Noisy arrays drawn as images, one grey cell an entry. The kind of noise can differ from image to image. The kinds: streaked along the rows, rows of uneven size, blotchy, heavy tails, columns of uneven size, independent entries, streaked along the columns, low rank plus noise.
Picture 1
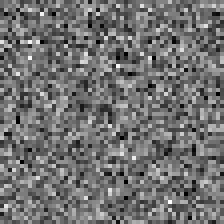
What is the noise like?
low rank plus noise
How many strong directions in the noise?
five to eight
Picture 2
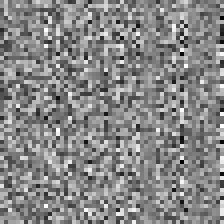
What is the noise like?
columns of uneven size
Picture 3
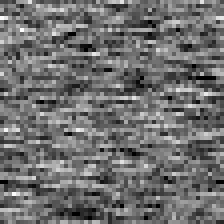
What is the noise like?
streaked along the rows
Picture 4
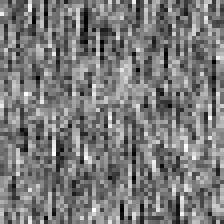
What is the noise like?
streaked along the columns
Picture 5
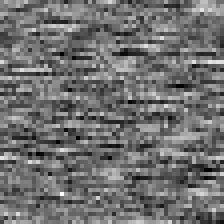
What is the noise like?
streaked along the rows
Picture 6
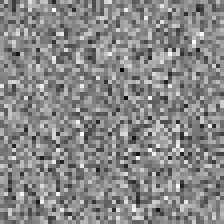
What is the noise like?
low rank plus noise
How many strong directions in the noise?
one
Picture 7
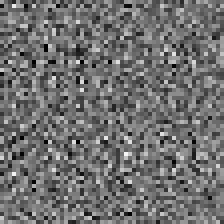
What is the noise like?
low rank plus noise
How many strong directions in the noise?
three or four
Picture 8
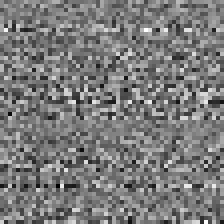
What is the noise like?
rows of uneven size
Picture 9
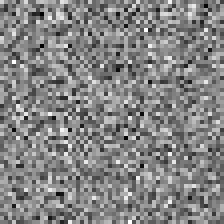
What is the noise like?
low rank plus noise
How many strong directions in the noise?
two
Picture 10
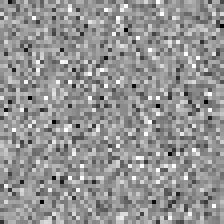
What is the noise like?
heavy tails
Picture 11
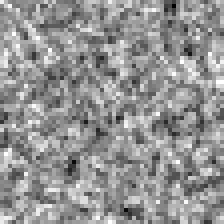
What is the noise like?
blotchy
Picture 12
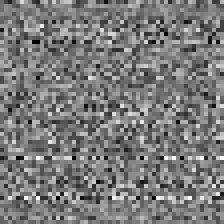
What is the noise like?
rows of uneven size
